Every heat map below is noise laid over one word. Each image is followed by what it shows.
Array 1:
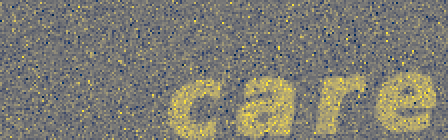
care
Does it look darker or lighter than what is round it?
lighter
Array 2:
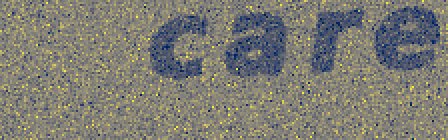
care
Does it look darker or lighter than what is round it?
darker
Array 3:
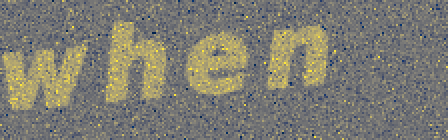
when
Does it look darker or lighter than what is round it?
lighter
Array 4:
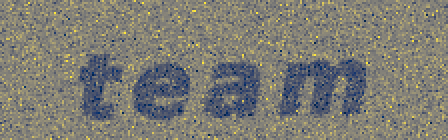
team
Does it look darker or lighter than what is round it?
darker
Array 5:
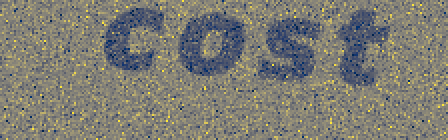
cost
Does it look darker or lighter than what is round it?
darker
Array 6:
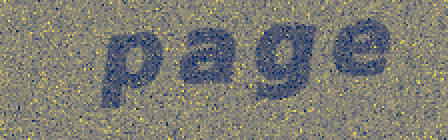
page
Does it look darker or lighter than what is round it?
darker
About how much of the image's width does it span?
two thirds
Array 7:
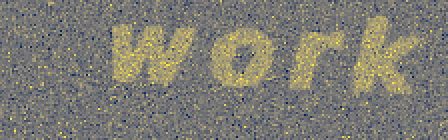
work
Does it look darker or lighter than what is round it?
lighter
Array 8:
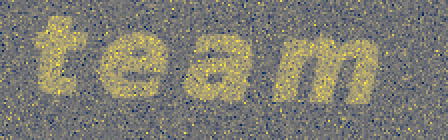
team
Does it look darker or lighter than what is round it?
lighter
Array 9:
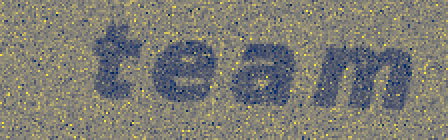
team
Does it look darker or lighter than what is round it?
darker
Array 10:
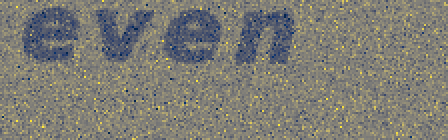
even
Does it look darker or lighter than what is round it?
darker
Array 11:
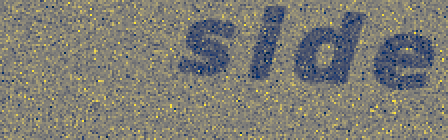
side
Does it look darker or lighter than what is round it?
darker
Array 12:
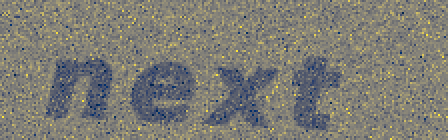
next
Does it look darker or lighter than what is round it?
darker
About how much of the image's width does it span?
two thirds
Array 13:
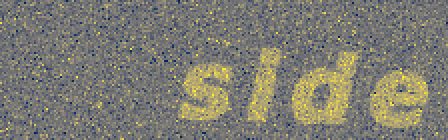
side
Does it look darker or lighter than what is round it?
lighter
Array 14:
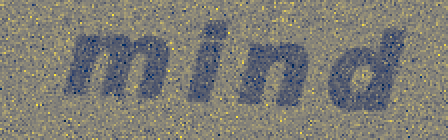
mind
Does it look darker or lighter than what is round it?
darker
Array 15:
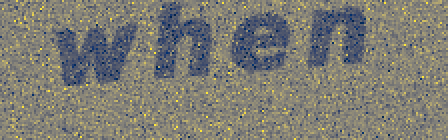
when
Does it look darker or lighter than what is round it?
darker
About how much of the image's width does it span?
two thirds
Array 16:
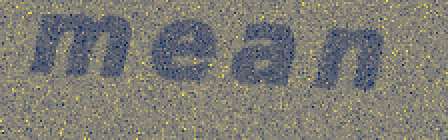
mean
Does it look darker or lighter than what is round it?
darker
